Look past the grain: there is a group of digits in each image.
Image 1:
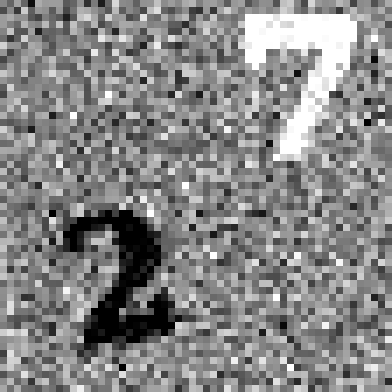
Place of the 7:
top right
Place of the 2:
bottom left
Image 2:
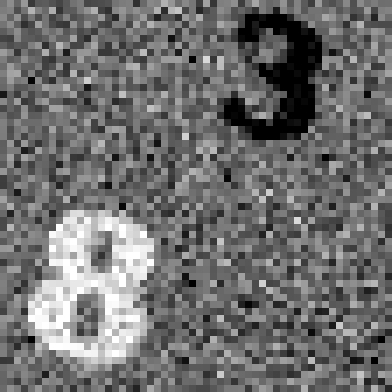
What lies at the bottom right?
nothing
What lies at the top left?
nothing
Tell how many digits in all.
2
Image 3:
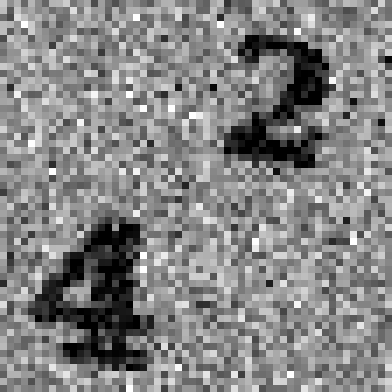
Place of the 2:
top right
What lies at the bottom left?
4
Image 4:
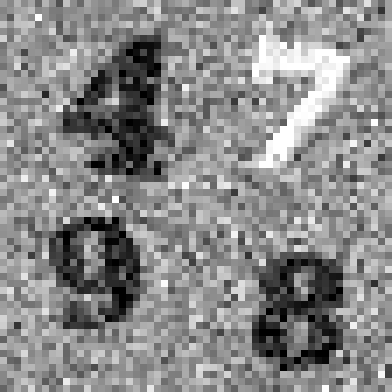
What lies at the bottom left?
9
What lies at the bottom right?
8
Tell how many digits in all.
4
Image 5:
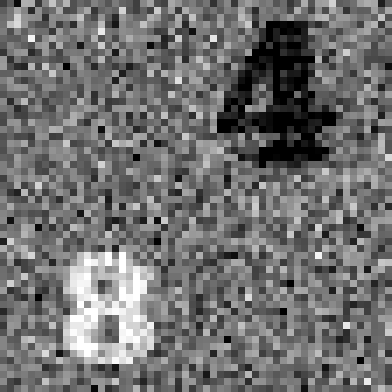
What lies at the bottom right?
nothing
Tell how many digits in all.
2
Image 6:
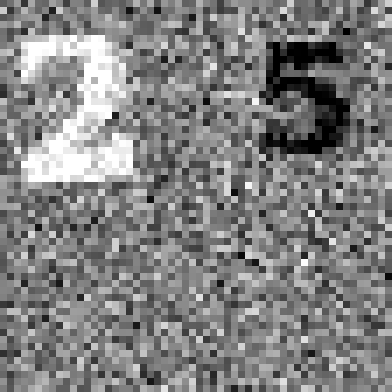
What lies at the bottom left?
nothing
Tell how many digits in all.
2
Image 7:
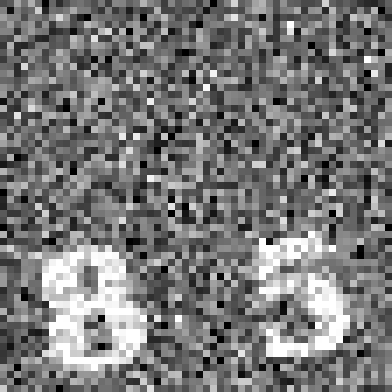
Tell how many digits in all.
2
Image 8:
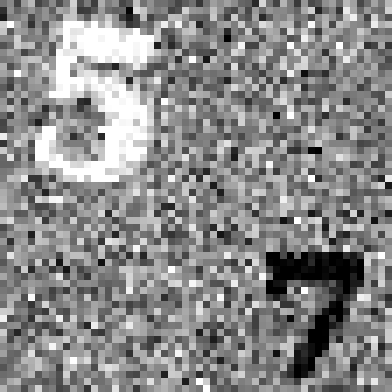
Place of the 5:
top left
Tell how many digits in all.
2
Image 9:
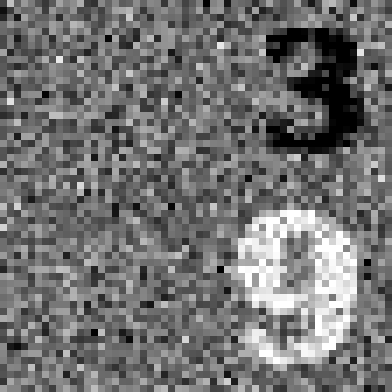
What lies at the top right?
3
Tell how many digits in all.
2
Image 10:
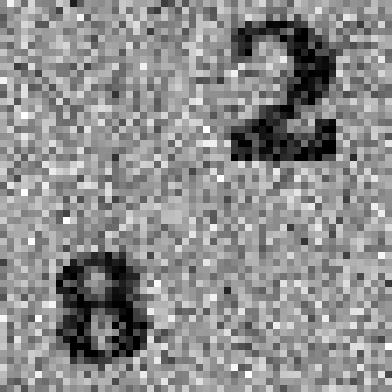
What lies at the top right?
2
